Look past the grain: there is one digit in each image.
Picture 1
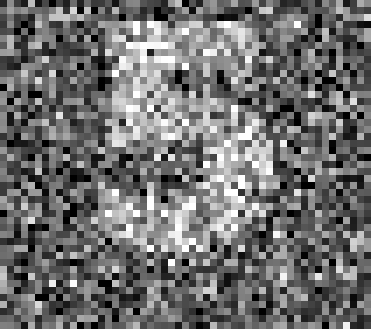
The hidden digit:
5
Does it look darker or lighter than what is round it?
lighter
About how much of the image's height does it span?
two thirds
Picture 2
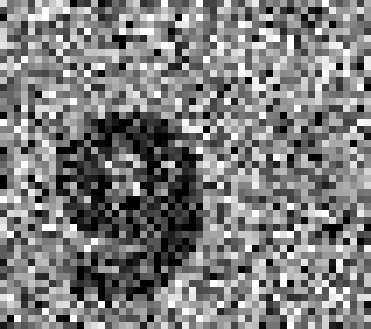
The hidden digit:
9
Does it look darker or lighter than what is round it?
darker
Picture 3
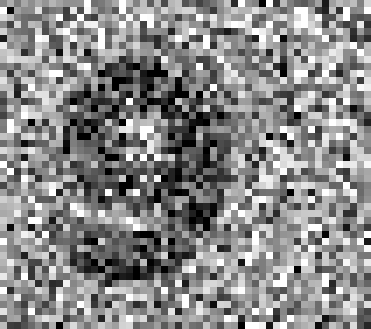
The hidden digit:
9
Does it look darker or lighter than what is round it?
darker
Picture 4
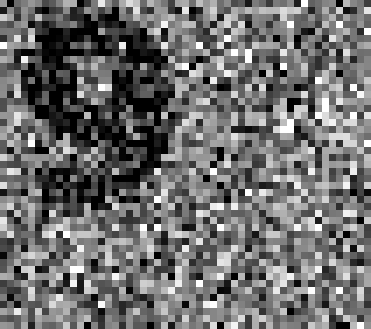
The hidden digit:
9
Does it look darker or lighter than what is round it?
darker
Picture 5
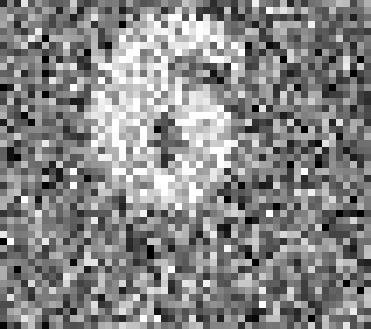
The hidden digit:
6
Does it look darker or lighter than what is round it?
lighter
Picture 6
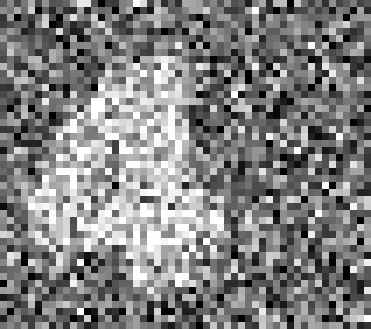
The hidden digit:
4
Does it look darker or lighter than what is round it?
lighter
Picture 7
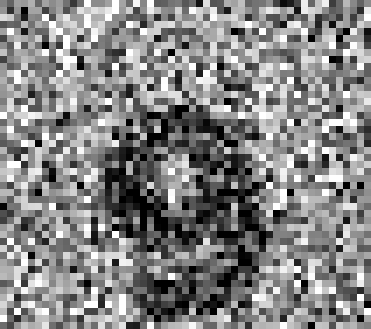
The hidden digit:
9
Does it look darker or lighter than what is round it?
darker
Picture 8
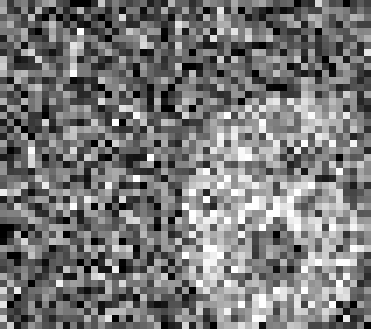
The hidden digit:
6
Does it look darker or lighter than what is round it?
lighter
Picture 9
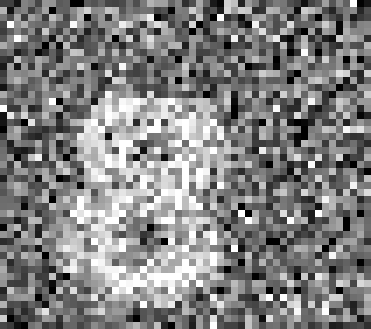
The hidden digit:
8
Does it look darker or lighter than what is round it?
lighter
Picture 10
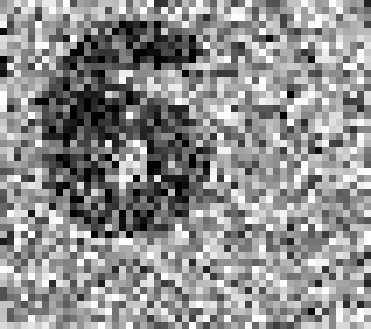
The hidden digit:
6
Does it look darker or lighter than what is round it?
darker
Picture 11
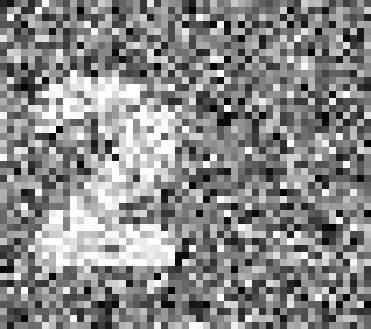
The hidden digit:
2
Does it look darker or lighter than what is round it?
lighter
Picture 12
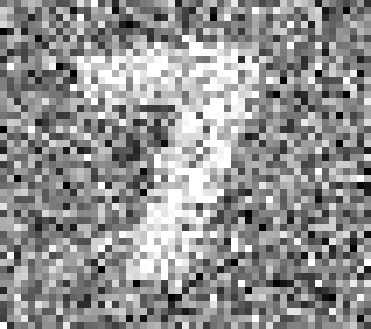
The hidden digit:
7
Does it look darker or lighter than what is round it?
lighter
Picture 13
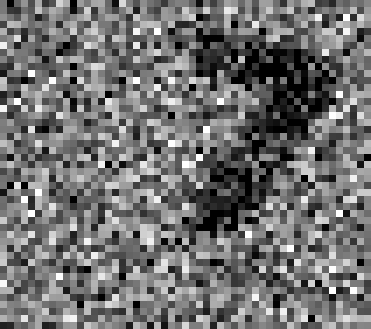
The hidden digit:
7
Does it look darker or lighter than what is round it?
darker
